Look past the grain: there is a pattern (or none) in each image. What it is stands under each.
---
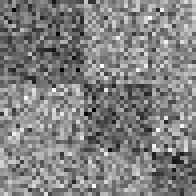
blocks along the diagonal
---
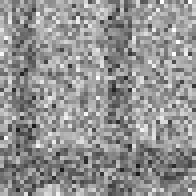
bands of rows crossing bands of columns
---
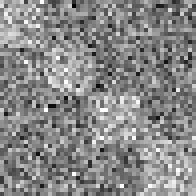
blocks along the diagonal
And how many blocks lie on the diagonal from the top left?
4
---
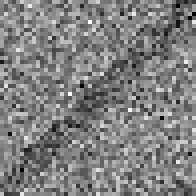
a diagonal band
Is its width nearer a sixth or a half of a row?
a sixth
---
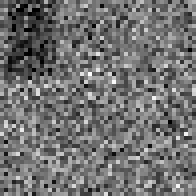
one block
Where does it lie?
top left
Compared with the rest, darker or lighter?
darker
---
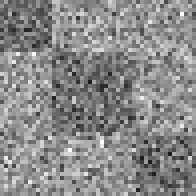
blocks along the diagonal
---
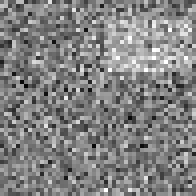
one block
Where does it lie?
top right
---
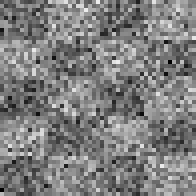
a checkerboard
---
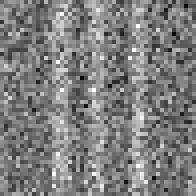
bands of columns
